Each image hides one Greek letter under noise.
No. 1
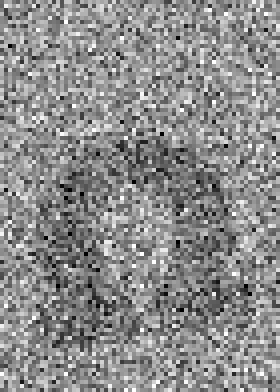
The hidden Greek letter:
omega
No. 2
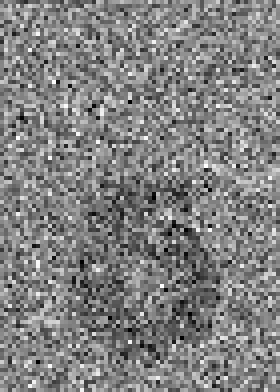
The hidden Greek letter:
delta
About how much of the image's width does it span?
half
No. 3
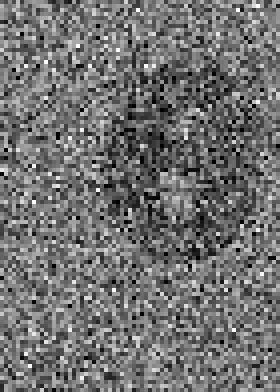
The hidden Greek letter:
theta
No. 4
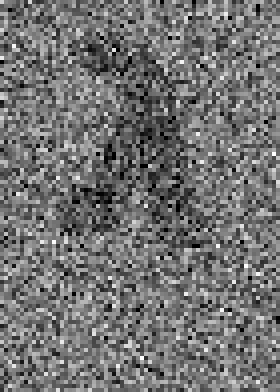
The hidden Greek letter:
lambda
